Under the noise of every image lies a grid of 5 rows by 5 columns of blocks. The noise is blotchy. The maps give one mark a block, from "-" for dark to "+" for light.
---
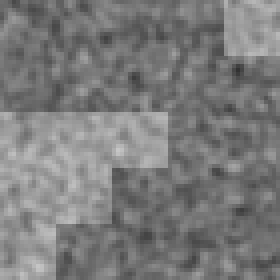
- - - - +
- - - - -
+ + + - -
+ + - - -
+ - - - -
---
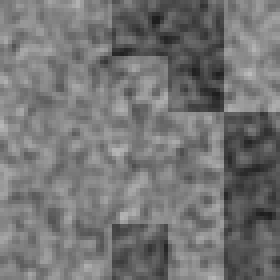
+ + - - +
+ + + - +
+ + + + -
+ + + + -
+ + - + -
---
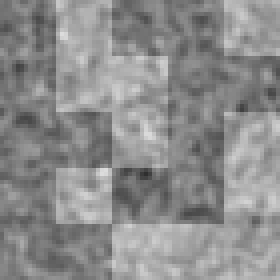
- + - - +
- + + - -
- - + - +
- + - - +
- - + + +
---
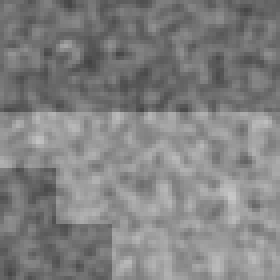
- - - - -
- - - - -
+ + + + +
- + + + +
- - + + +
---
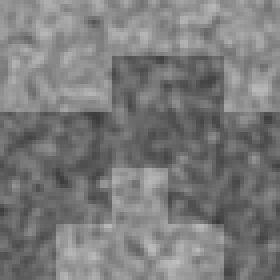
+ + + + +
+ + - - +
- - - - -
- - + - -
- + + + -
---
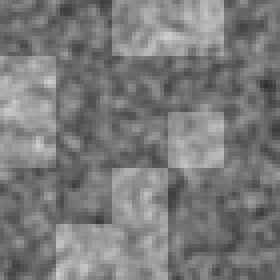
- - + + -
+ - - - -
+ - - + -
- - + - -
- + + - -
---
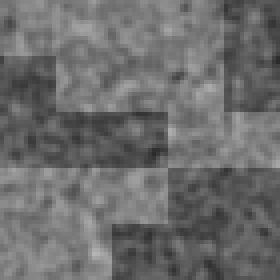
+ + + + -
- + + + -
- - - + +
+ + + - -
+ + - - -
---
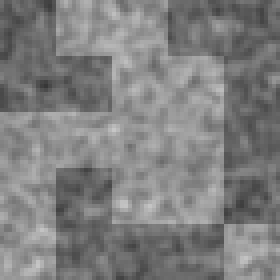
- + + - -
- - + + -
+ + + + -
+ - + + -
+ - - - +
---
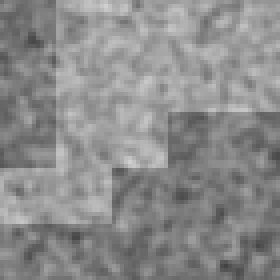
- + + + +
- + + + +
- + + - -
+ + - - -
- - - - -
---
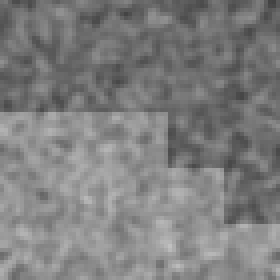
- - - - -
- - - - -
+ + + - -
+ + + + -
+ + + + +
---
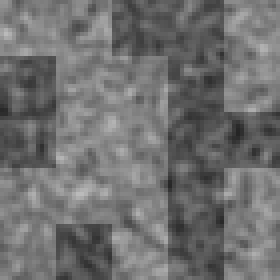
+ + - - +
- + + - +
- + + - -
+ + + - +
+ - + - +
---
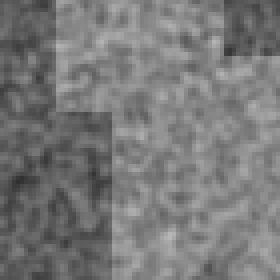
- + + + -
- + + + +
- - + + +
- - + + +
- - + + +
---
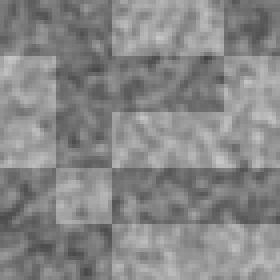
- - + + -
+ - - - +
+ - + + +
- + - - -
- - + + +
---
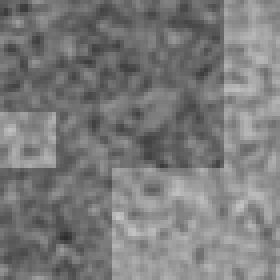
- - - - +
- - - - +
+ - - - +
- - + + +
- - + + +
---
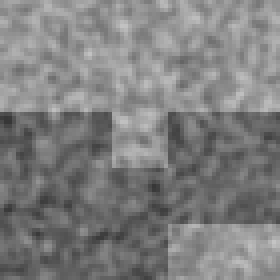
+ + + + +
+ + + + +
- - + - -
- - - - -
- - - + +
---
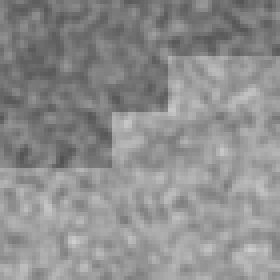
- - - - -
- - - + +
- - + + +
+ + + + +
+ + + + +
